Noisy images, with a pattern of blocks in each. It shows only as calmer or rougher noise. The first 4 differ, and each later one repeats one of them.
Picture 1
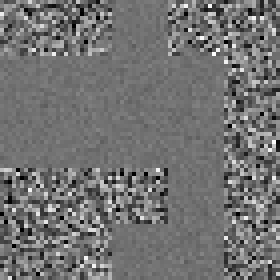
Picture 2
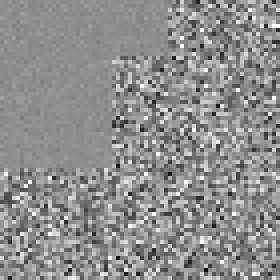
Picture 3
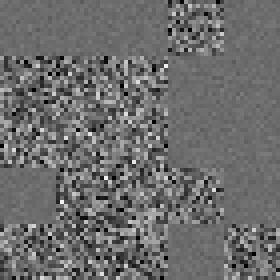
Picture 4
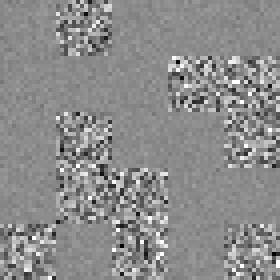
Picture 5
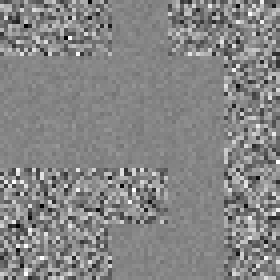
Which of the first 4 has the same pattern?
1
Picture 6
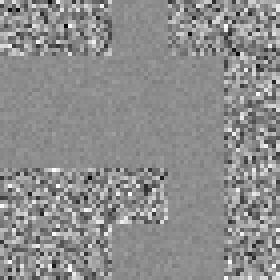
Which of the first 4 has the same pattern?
1
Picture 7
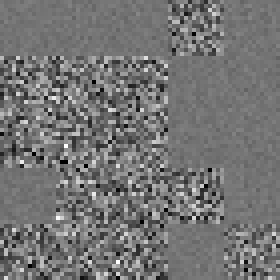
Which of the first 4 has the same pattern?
3
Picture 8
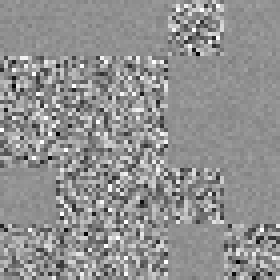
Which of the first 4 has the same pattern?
3
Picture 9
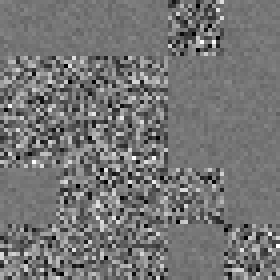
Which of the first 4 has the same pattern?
3
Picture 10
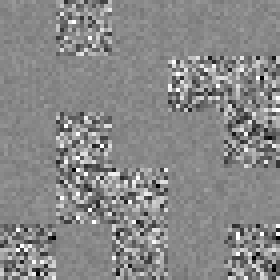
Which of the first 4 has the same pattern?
4
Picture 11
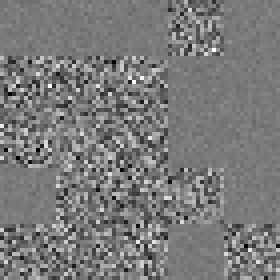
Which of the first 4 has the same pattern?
3
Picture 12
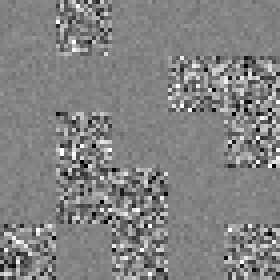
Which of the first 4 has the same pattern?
4
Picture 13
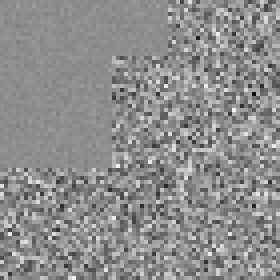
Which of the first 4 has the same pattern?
2
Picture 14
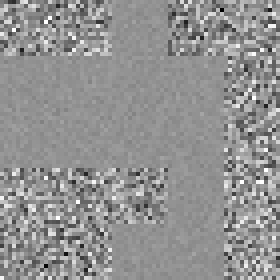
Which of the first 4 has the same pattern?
1
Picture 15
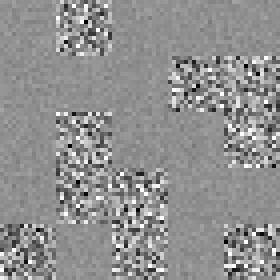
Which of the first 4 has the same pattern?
4
